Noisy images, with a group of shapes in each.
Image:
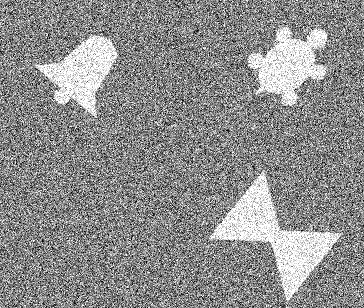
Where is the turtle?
top right
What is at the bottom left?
nothing
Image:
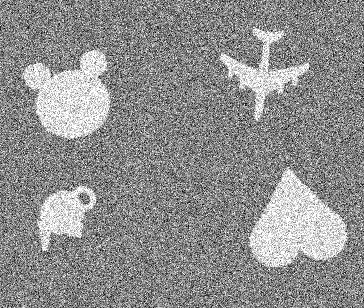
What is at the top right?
airplane
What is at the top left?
bear's head
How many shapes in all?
4
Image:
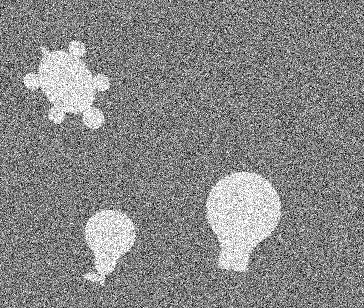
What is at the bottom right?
light bulb
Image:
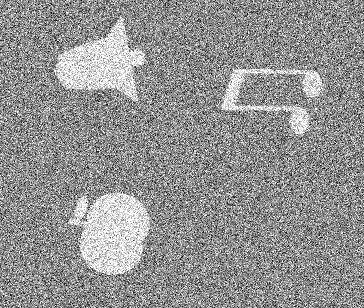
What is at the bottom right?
nothing
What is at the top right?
pair of musical notes
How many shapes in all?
3
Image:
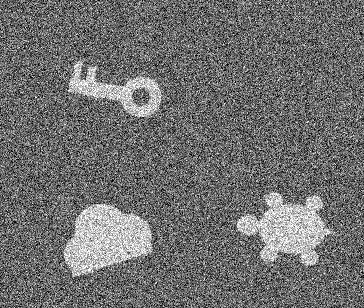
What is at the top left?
key
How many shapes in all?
3
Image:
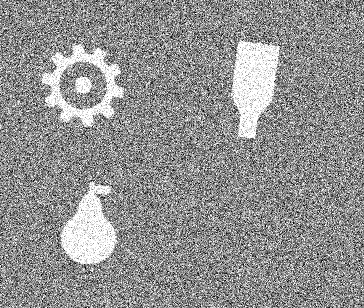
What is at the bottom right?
nothing
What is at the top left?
gear
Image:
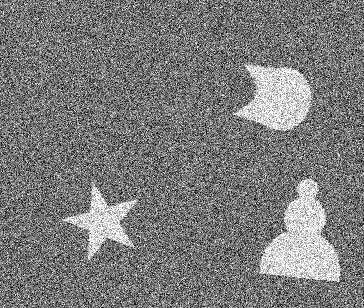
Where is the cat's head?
top right
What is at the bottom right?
chess pawn
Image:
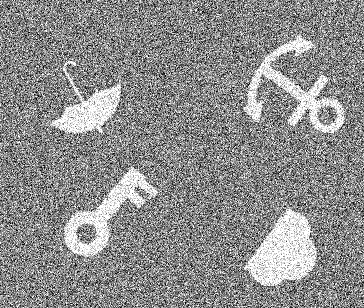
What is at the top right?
anchor
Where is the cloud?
bottom right
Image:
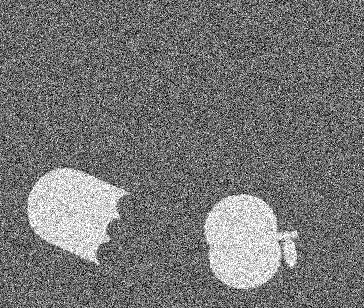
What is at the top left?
nothing
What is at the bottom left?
ghost
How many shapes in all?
2
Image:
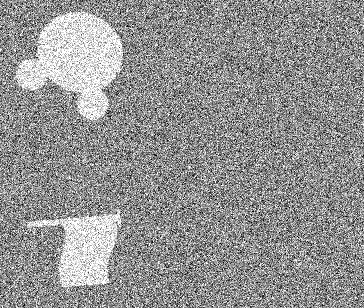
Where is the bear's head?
top left
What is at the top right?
nothing
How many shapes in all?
2
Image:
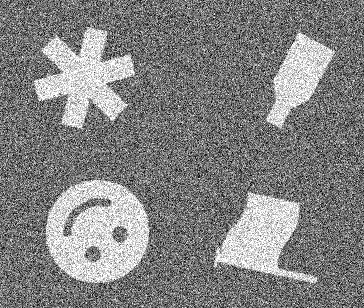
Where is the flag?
bottom right
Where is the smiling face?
bottom left
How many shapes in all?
4
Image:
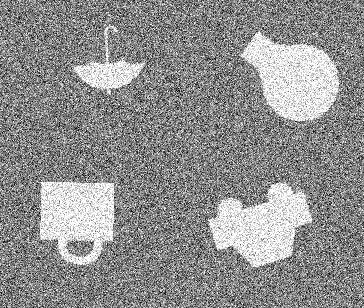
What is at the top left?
umbrella
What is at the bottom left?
cup
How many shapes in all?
4
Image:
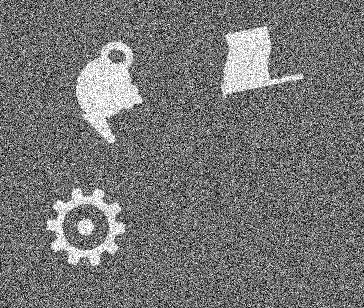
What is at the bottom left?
gear
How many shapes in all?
3
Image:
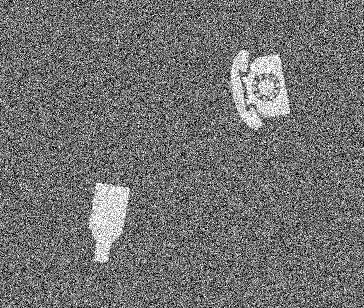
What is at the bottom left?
bottle
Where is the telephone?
top right
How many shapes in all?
2
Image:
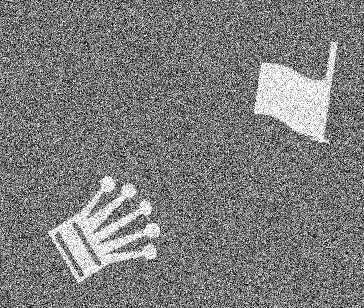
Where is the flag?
top right
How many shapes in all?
2
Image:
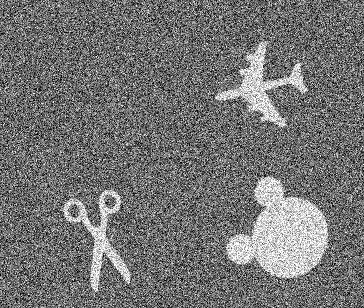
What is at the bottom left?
pair of scissors
